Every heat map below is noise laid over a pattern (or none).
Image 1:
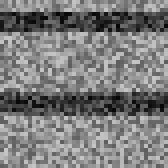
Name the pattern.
bands of rows
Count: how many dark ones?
2
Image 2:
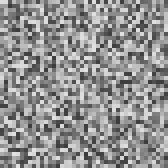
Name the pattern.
only noise
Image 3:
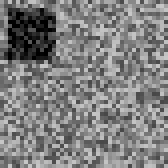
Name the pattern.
one block
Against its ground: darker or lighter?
darker
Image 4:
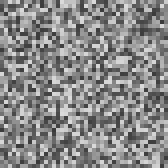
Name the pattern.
only noise
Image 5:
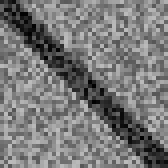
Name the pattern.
a diagonal band
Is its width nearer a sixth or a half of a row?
a sixth
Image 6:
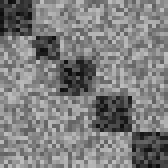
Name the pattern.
blocks along the diagonal
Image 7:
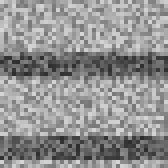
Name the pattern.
bands of rows
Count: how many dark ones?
2
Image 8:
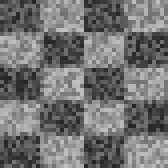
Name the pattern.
a checkerboard
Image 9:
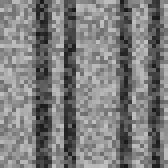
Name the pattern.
bands of columns
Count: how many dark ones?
4
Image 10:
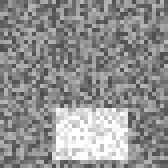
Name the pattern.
one block
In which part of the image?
bottom middle
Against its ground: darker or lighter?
lighter
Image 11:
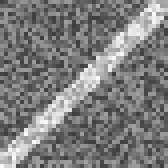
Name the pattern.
a diagonal band
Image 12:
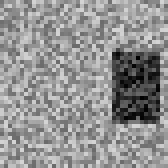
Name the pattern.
one block
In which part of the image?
middle right
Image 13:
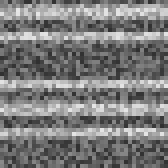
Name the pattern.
bands of rows
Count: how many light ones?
5
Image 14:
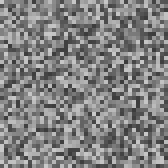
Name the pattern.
only noise
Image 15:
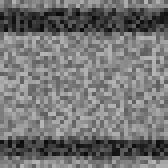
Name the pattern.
bands of rows
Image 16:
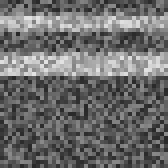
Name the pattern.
bands of rows
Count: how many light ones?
2
